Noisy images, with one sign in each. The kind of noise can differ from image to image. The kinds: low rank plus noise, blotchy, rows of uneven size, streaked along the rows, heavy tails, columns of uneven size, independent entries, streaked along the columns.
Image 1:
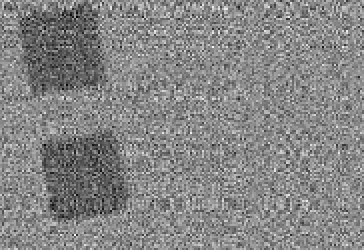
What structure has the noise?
low rank plus noise
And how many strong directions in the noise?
two
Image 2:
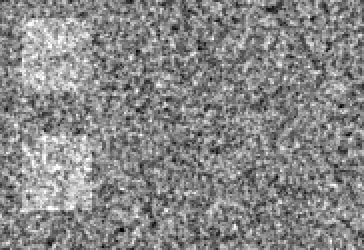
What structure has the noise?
blotchy
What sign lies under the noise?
colon
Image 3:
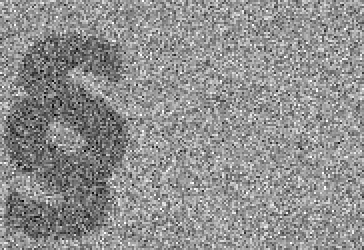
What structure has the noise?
independent entries
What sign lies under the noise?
section sign
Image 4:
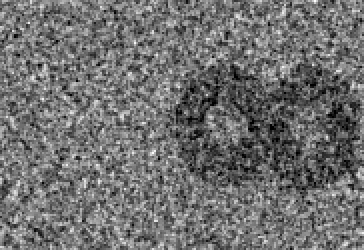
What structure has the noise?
blotchy
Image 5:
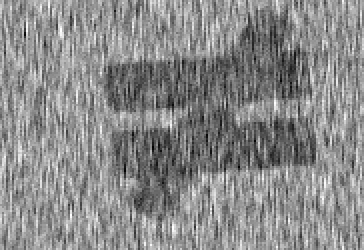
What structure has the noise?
streaked along the columns
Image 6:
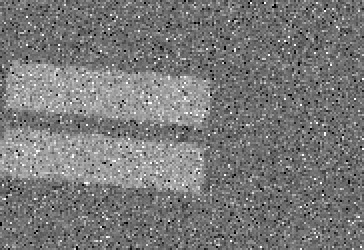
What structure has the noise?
heavy tails
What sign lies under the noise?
equals sign
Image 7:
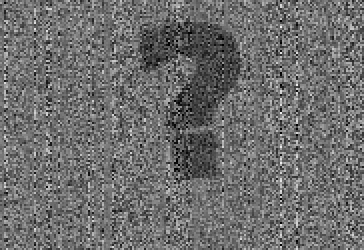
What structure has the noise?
columns of uneven size
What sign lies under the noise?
question mark
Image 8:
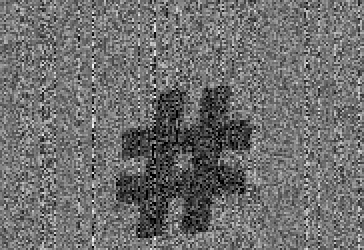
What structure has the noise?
columns of uneven size
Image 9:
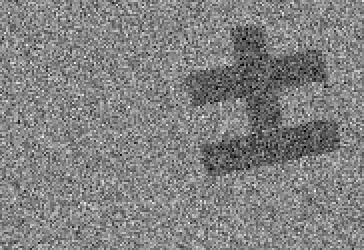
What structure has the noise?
independent entries
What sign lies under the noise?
plus-minus sign
